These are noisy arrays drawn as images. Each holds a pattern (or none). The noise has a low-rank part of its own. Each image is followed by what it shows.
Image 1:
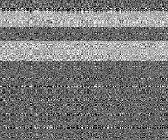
bands of rows
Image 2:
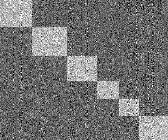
blocks along the diagonal
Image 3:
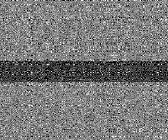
one band of rows
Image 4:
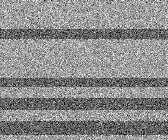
bands of rows
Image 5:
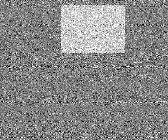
one block
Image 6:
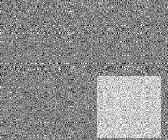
one block
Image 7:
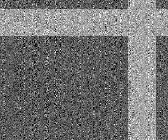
bands of rows crossing bands of columns
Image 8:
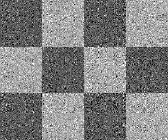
a checkerboard
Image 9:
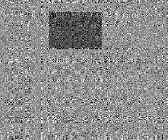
one block
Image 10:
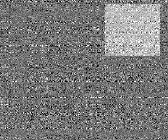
one block
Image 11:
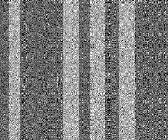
bands of columns
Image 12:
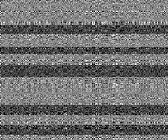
bands of rows
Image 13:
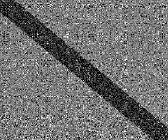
a diagonal band
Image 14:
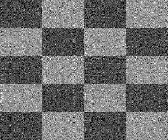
a checkerboard
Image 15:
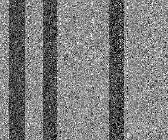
bands of columns
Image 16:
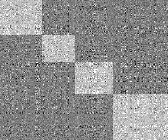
blocks along the diagonal
